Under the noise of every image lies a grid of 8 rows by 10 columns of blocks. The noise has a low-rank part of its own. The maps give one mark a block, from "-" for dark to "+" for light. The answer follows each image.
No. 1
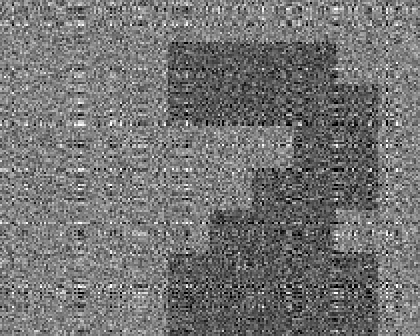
++++++++++
++++----++
++++-----+
+++++++--+
++++++---+
+++++---++
++++-----+
++++-----+
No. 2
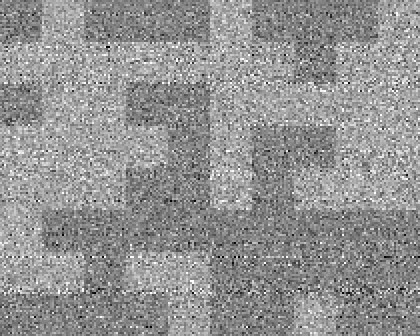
-+---+---+
+++++++-++
-++--+++++
++++-+--++
+++--+-+++
+---------
++-++-----
----+--+--
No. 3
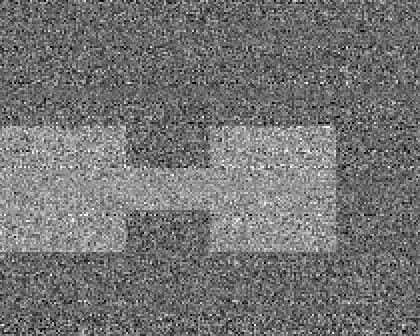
----------
----------
----------
+++--+++--
++++++++--
+++--+++--
----------
----------
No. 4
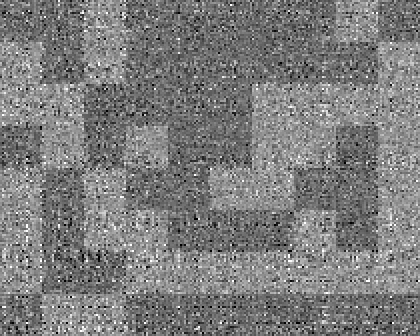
--+-----+-
+-+------+
++----++++
-+-+--++-+
+-+--++--+
+-++---+-+
+--+++++++
-++-------
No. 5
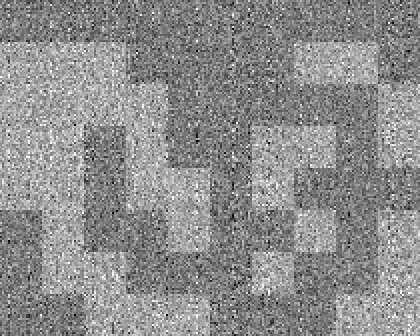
----------
+++----++-
++++-----+
++-+--++-+
++-++-+---
-+--+--+-+
-++---+--+
--+++---++
